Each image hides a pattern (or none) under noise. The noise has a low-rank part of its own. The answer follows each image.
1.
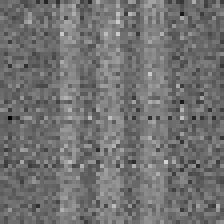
bands of columns
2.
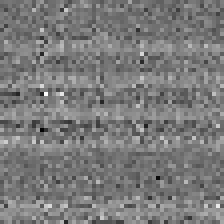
bands of rows
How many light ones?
5
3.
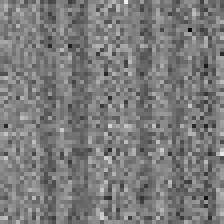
bands of columns
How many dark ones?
5
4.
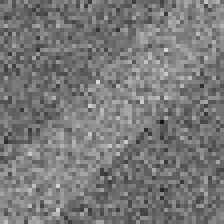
a diagonal band
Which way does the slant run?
bottom left to top right
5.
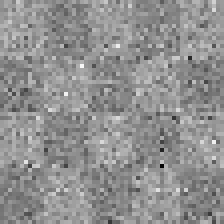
a checkerboard
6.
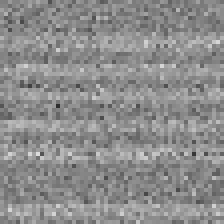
bands of rows
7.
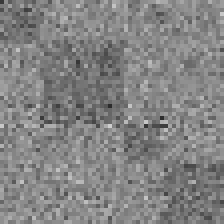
blocks along the diagonal
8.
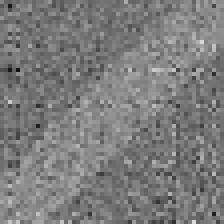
a diagonal band
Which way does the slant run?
bottom left to top right
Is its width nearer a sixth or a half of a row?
a half
